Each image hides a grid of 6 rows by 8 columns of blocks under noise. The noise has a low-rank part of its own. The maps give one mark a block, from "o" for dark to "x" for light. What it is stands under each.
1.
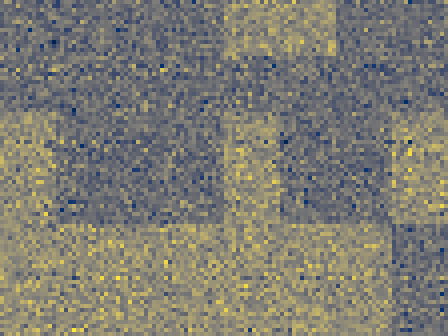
ooooxxoo
oooooooo
xoooxoox
xoooxoox
xxxxxxxo
xxxxxxxo
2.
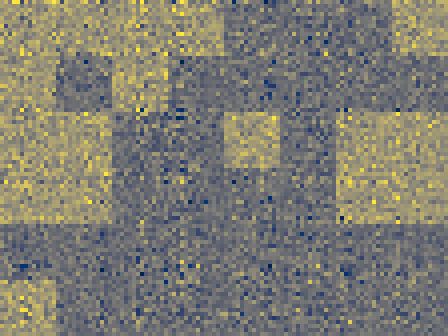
xxxxooox
xoxooooo
xxooxoxx
xxooooxx
oooooooo
xooooooo
